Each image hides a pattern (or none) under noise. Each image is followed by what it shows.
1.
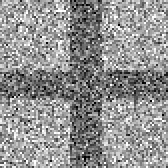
bands of rows crossing bands of columns
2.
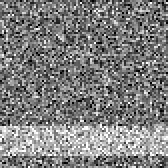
one band of rows
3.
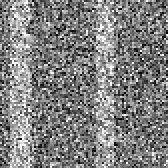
bands of columns
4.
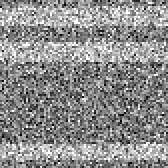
bands of rows
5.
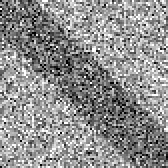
a diagonal band
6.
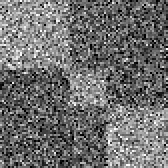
blocks along the diagonal
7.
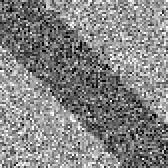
a diagonal band
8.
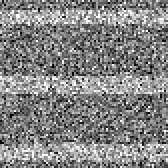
bands of rows
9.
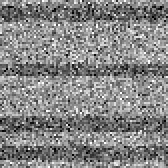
bands of rows
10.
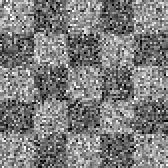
a checkerboard
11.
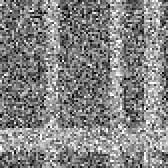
bands of rows crossing bands of columns
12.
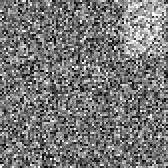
one block
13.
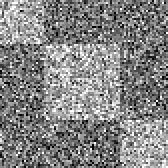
blocks along the diagonal
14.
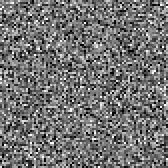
only noise
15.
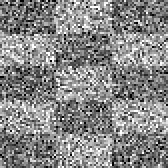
a checkerboard
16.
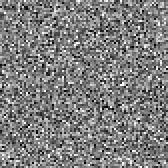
only noise
